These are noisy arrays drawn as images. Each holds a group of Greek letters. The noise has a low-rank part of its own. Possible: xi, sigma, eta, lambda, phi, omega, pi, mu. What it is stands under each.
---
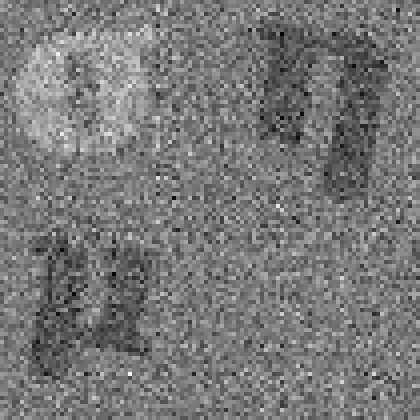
top left: light sigma; top right: dark eta; bottom left: dark mu
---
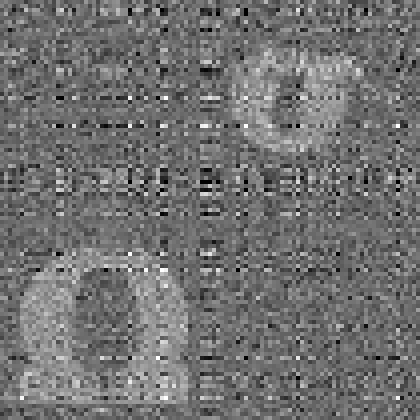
top right: light sigma; bottom left: light omega
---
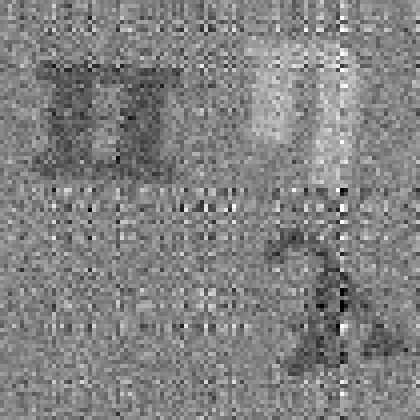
top left: dark pi; top right: light eta; bottom right: dark lambda
